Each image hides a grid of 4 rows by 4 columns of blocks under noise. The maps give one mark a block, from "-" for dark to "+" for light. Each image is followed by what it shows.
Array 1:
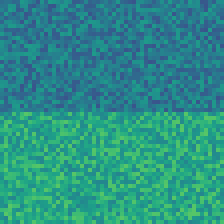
----
----
++++
++++
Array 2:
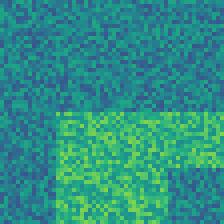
----
----
-+++
-++-
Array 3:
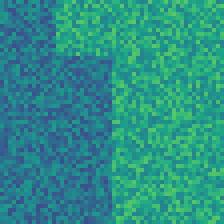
-+++
--++
--++
--++
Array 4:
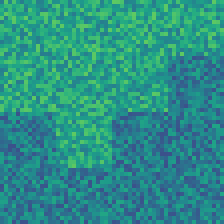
++++
+++-
-+--
----
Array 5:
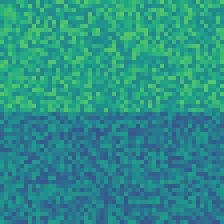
++++
++++
----
----
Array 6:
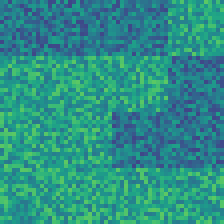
---+
+++-
++--
++++
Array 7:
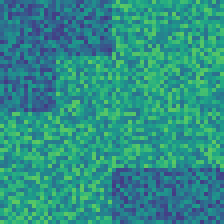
--++
-+++
++++
++--
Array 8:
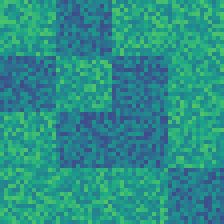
+-++
-+-+
+--+
+++-
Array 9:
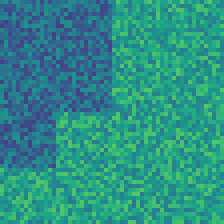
--++
--++
-+++
++++
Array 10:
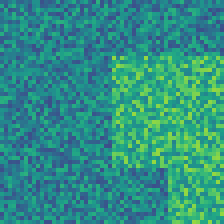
----
--++
--++
---+
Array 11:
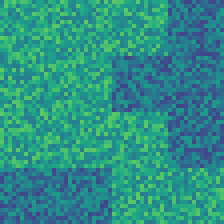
+++-
++--
+++-
--++
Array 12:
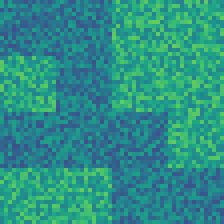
--++
+-++
---+
++--
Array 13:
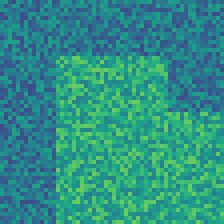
----
-++-
-+++
-+++
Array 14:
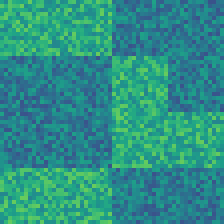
++--
--+-
--++
++--
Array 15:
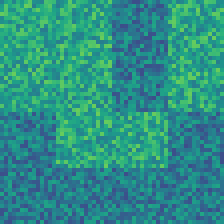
++-+
++-+
-++-
----
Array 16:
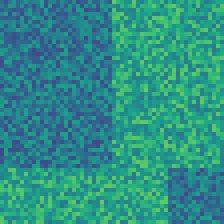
--++
--++
--++
+++-
